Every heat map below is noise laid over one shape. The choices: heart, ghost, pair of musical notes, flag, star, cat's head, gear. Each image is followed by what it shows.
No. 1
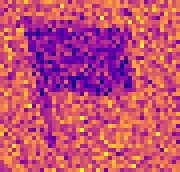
flag
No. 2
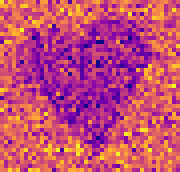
heart
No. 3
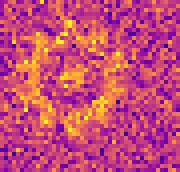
gear
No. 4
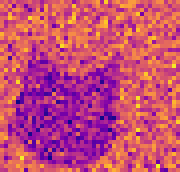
cat's head
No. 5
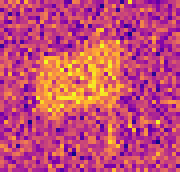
flag
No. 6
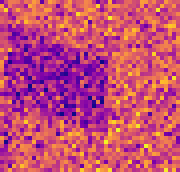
flag
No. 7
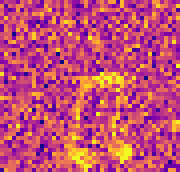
pair of musical notes
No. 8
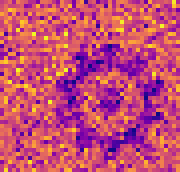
gear
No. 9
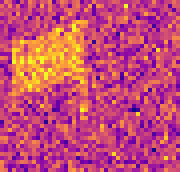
flag
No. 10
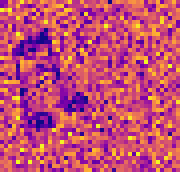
pair of musical notes
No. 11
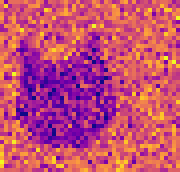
cat's head
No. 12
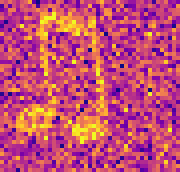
pair of musical notes
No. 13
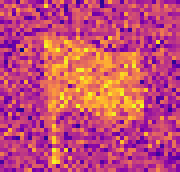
flag
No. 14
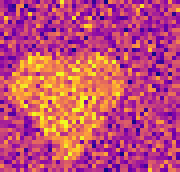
heart
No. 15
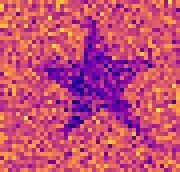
star
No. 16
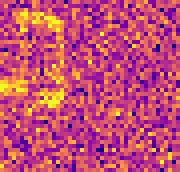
pair of musical notes
